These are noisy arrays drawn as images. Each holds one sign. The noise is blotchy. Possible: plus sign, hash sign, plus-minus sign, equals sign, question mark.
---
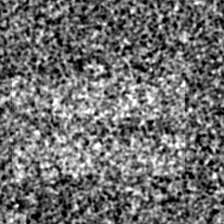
equals sign
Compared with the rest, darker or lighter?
lighter
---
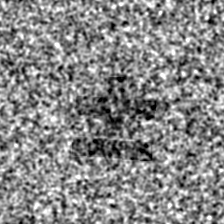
plus-minus sign
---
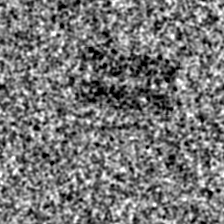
equals sign
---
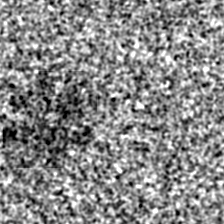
hash sign
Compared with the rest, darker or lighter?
darker
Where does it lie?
middle left
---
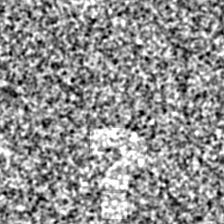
question mark
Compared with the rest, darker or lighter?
lighter
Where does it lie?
bottom middle
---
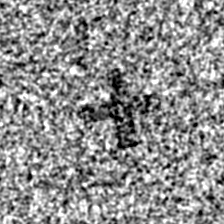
plus sign
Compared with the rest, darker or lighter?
darker
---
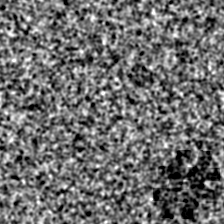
hash sign
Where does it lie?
bottom right
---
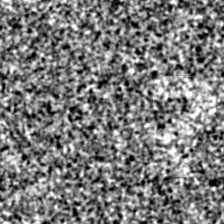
question mark
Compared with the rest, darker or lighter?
lighter
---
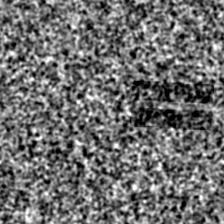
equals sign
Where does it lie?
middle right
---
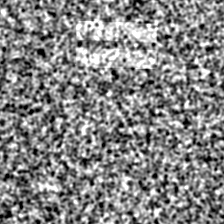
equals sign
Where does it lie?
top middle
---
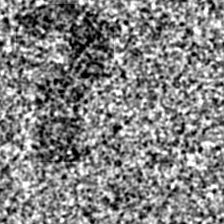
question mark
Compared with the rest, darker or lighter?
darker
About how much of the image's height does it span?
two thirds
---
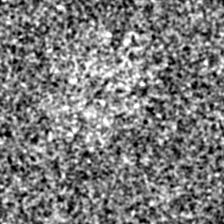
hash sign
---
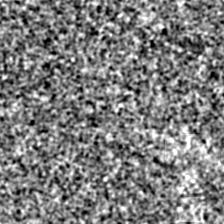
question mark
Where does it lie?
bottom right
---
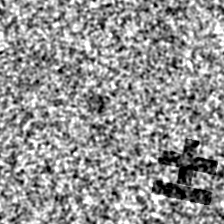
plus-minus sign
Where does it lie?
bottom right
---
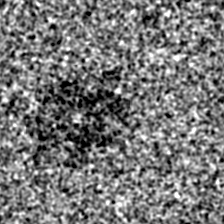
hash sign
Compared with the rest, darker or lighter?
darker
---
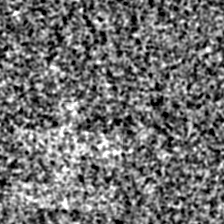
plus-minus sign
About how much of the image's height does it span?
half
